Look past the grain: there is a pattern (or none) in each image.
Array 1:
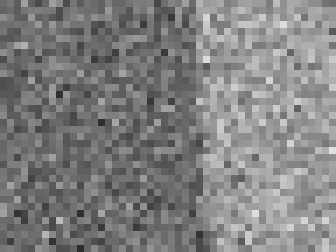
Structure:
a sharp edge
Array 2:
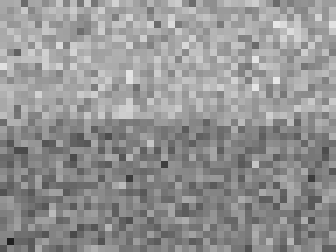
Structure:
a sharp edge
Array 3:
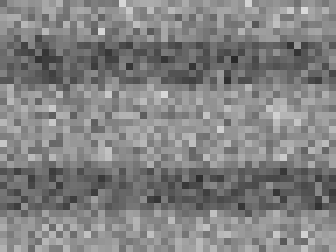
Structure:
horizontal stripes
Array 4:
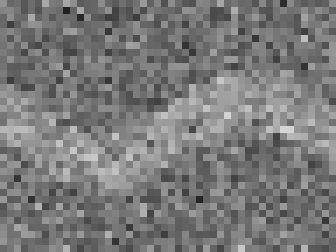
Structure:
a wavy band
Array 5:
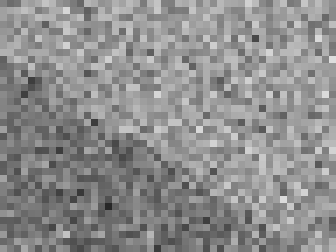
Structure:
a sharp edge
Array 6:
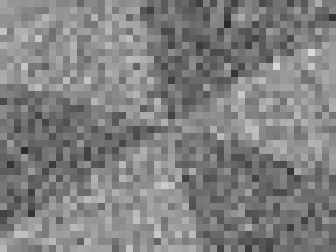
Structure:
spokes from one point
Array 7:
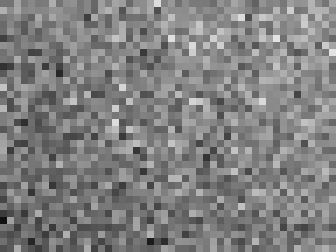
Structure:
a smooth slope
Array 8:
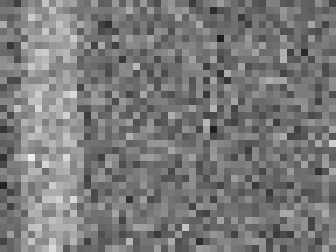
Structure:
one vertical stripe
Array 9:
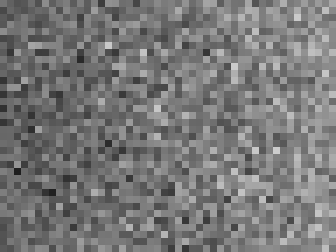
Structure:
a smooth slope
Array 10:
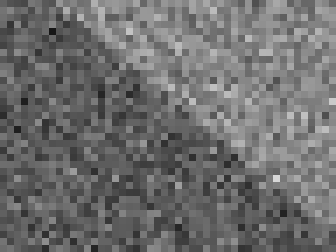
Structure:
a sharp edge
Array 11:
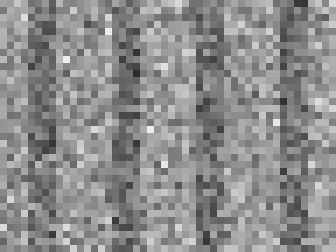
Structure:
vertical stripes
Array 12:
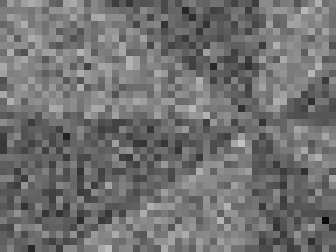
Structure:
spokes from one point
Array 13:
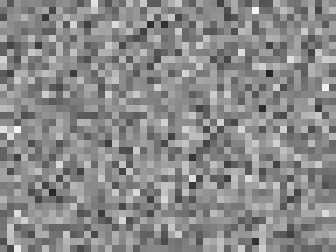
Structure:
only noise
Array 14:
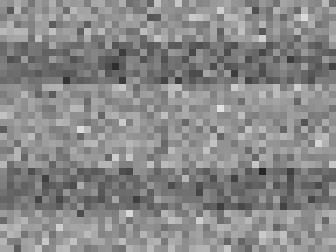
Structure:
horizontal stripes
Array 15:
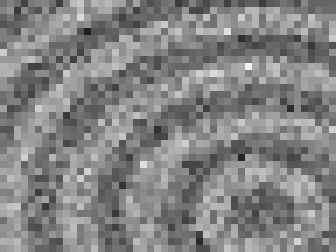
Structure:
rings round one point
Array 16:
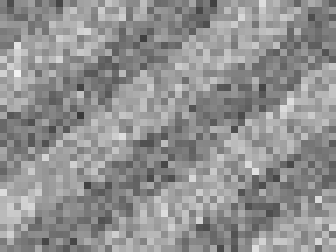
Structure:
diagonal stripes
